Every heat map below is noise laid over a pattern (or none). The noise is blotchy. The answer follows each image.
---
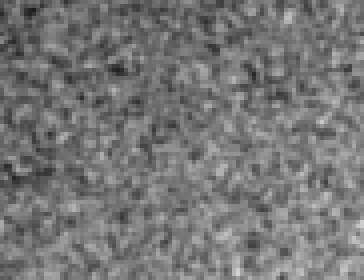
a smooth slope
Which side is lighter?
bottom right
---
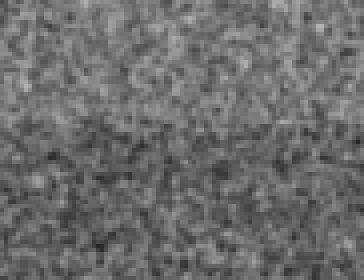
a sharp edge
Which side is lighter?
top
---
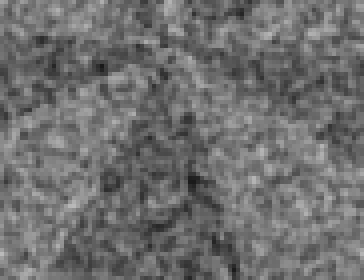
spokes from one point
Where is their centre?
top middle
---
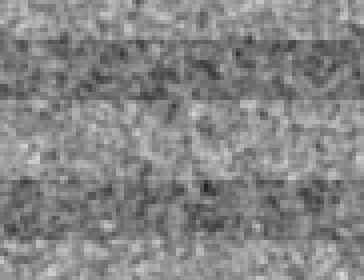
horizontal stripes
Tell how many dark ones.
2
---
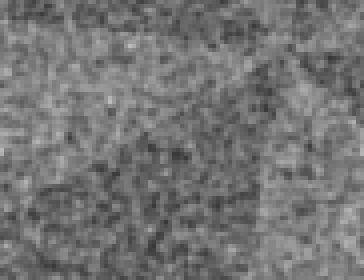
spokes from one point
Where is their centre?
top right
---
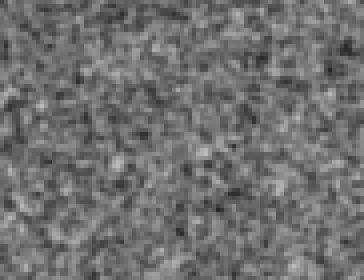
only noise
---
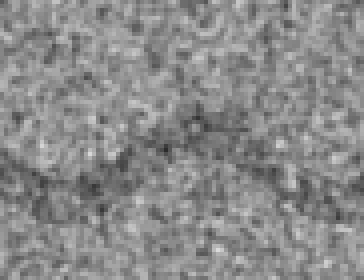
a wavy band
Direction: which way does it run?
left to right
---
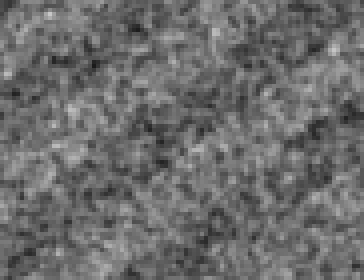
diagonal stripes
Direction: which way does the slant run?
bottom left to top right
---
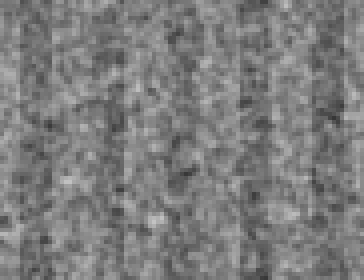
vertical stripes
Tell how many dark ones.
5
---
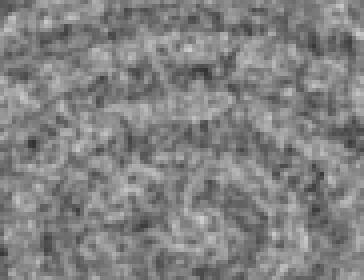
rings round one point
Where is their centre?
bottom middle
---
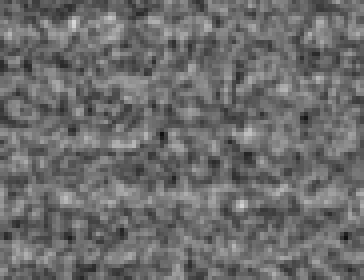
horizontal stripes
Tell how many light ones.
5
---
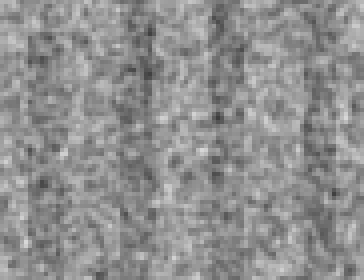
vertical stripes
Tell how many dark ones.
4
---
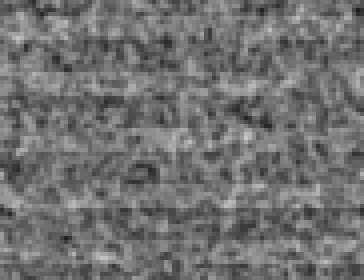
horizontal stripes
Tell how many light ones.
5
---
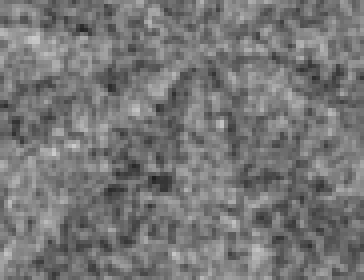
spokes from one point
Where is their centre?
top middle
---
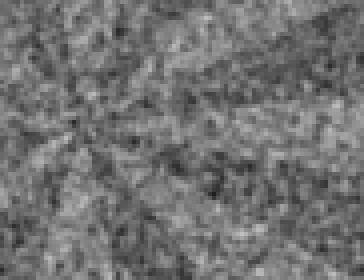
spokes from one point
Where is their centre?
middle left
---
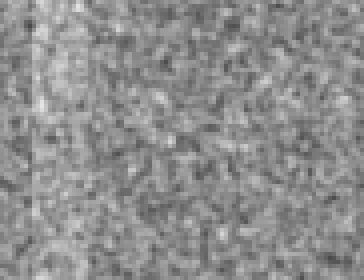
one vertical stripe
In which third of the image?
left
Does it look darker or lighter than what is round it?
lighter
